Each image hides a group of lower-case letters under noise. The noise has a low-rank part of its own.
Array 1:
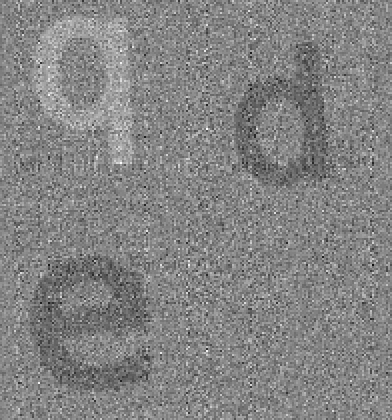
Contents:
top left: light q; top right: dark d; bottom left: dark e
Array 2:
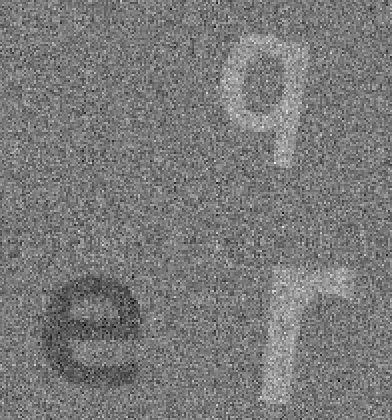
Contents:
top right: light q; bottom left: dark e; bottom right: light r
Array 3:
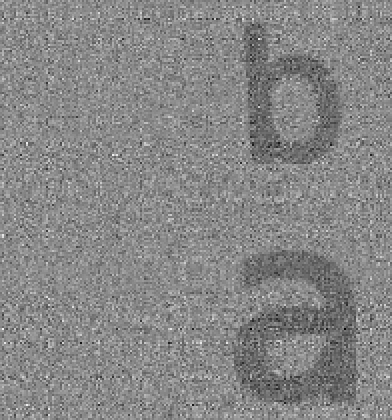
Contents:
top right: dark b; bottom right: dark a
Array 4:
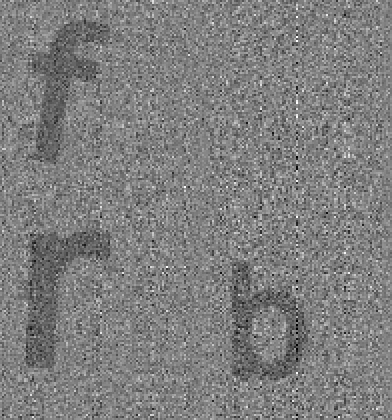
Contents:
top left: dark f; bottom left: dark r; bottom right: dark b
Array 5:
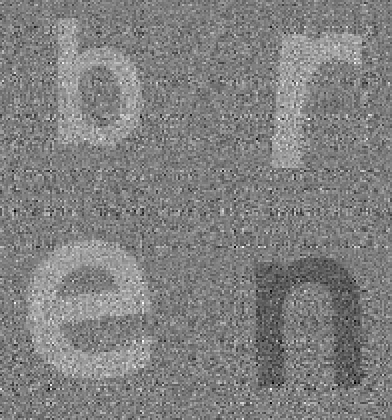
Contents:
top left: light b; top right: light r; bottom left: light e; bottom right: dark n
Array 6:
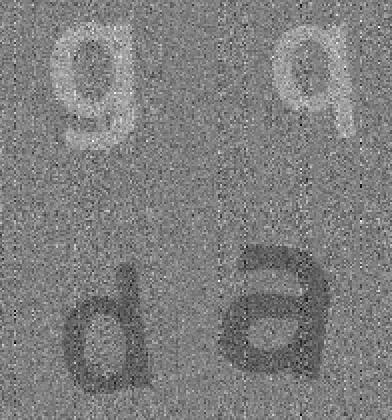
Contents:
top left: light g; top right: light q; bottom left: dark d; bottom right: dark a
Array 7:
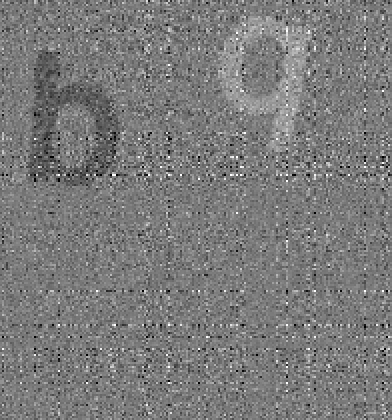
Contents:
top left: dark b; top right: light q
